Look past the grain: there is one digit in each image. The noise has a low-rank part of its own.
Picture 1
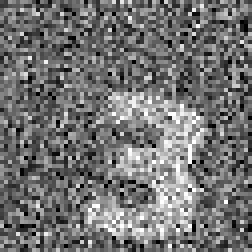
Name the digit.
3
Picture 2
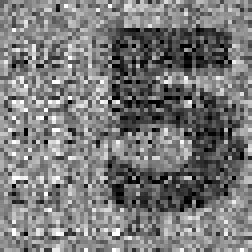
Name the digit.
5
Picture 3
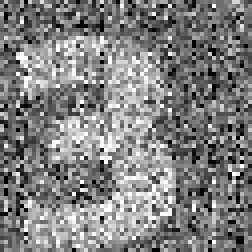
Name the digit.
3
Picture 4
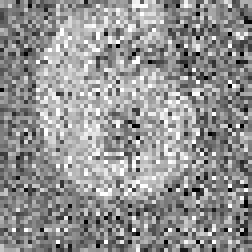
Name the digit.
6
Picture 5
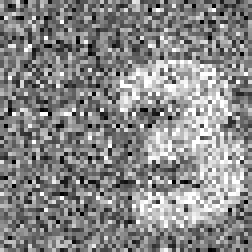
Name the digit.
3
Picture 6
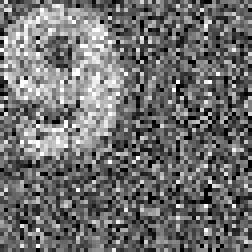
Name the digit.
9
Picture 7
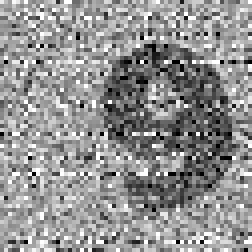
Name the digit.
9
